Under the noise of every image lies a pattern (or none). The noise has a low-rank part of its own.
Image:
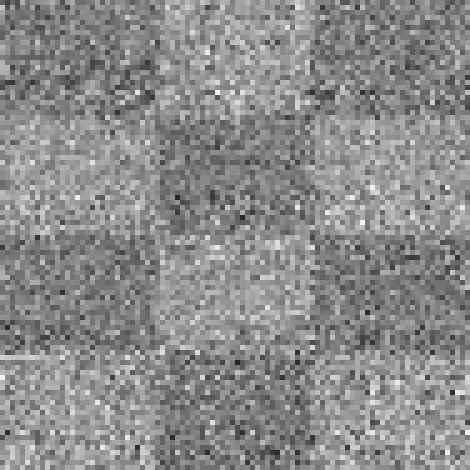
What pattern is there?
a checkerboard
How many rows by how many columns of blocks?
4 by 3
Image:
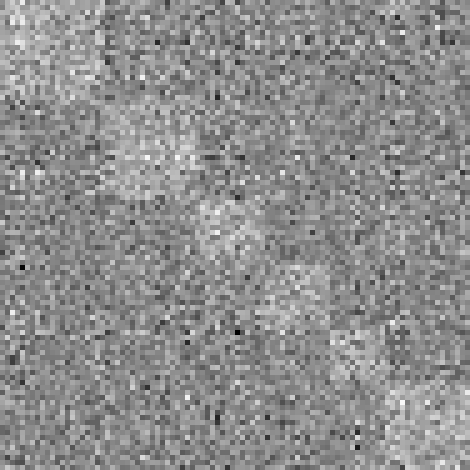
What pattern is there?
blocks along the diagonal
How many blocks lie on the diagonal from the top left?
6
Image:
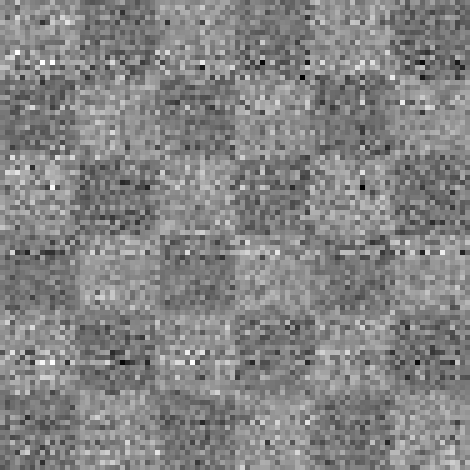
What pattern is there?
a checkerboard
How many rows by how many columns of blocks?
6 by 6
